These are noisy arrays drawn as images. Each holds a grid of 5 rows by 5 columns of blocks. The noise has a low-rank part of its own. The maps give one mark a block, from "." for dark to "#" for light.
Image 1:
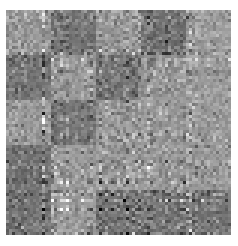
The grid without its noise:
# . # . #
. # . # #
# . # # #
. # # # #
. # . . .
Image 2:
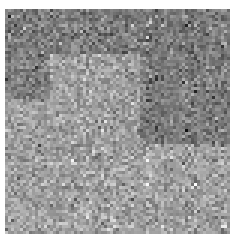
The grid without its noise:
. . . . .
. # # . .
# # # . .
# # # # #
# # # # #
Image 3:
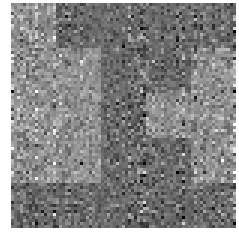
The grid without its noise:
# . . . .
# # . . #
# # . # #
# # . . #
. . . . .
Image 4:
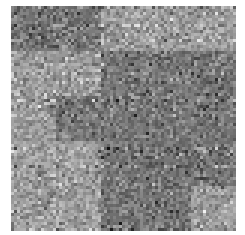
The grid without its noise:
. . # # #
# # . . .
# . . . .
# # . . .
# # . . #
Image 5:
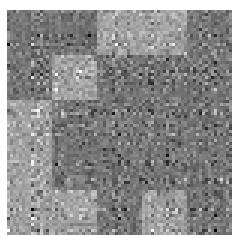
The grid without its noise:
. . # # .
. # . . .
# . . . .
# . . . .
# # . # .
